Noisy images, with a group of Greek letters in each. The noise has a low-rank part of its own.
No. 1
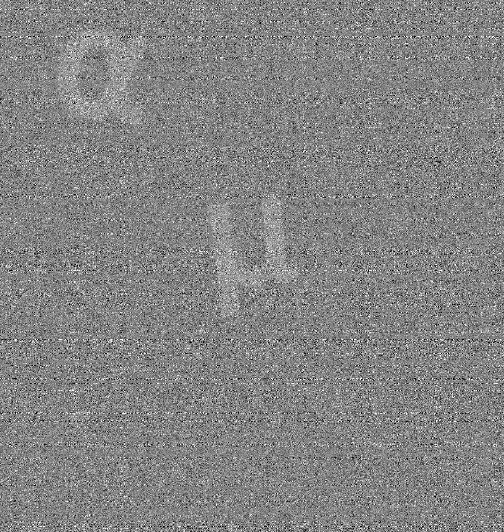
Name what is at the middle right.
nothing
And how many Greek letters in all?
2
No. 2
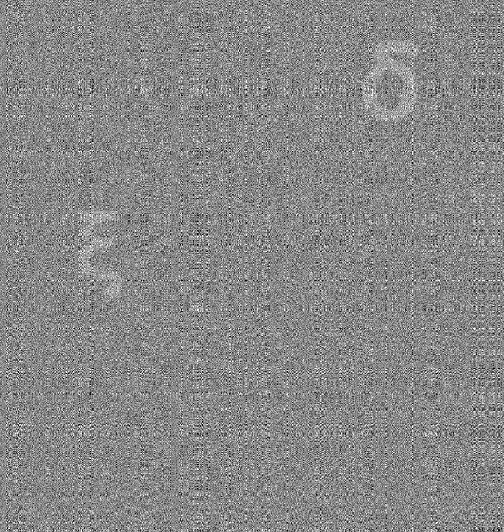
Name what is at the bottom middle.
nothing
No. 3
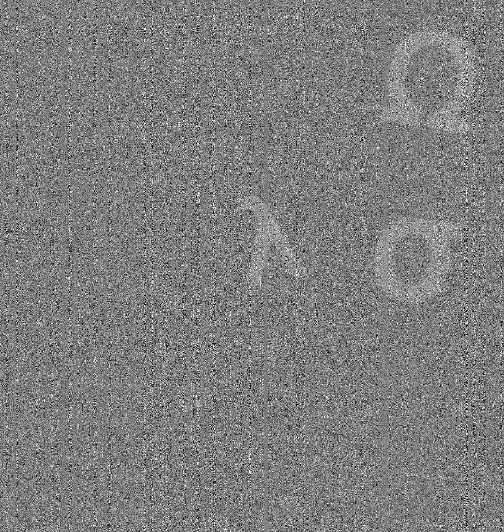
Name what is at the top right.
omega
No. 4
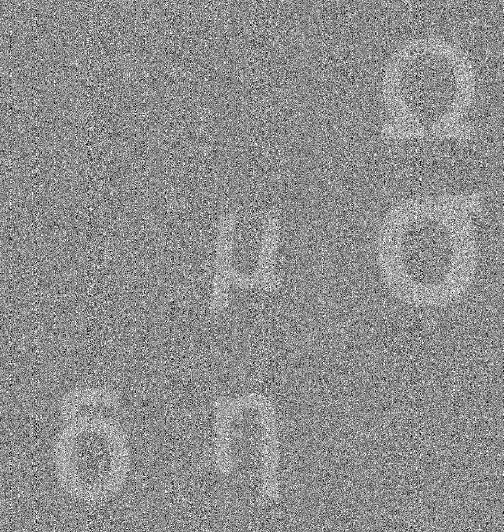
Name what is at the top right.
omega
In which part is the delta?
bottom left
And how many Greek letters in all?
5
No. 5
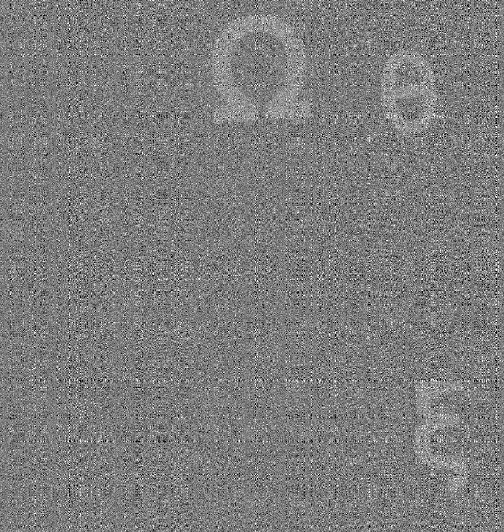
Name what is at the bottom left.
nothing
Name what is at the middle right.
nothing
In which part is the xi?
bottom right
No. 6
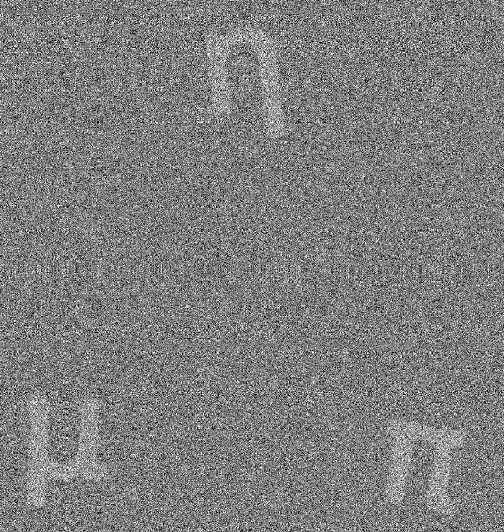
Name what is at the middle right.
nothing
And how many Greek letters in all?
3
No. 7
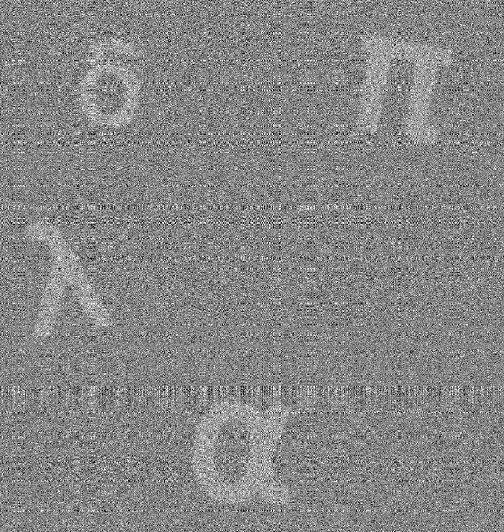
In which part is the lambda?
middle left
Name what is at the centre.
nothing
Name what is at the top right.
pi
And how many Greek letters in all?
4
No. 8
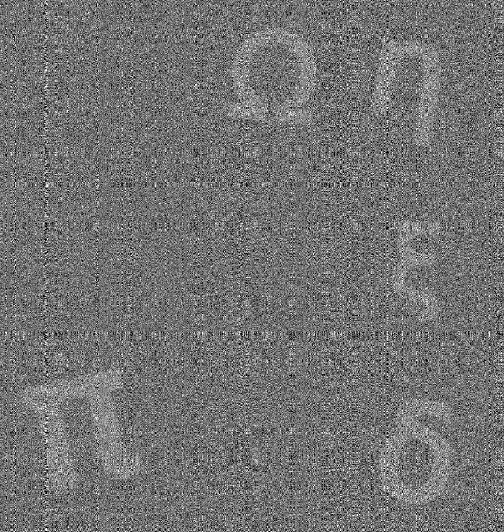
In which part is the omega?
top middle
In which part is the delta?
bottom right
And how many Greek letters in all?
5
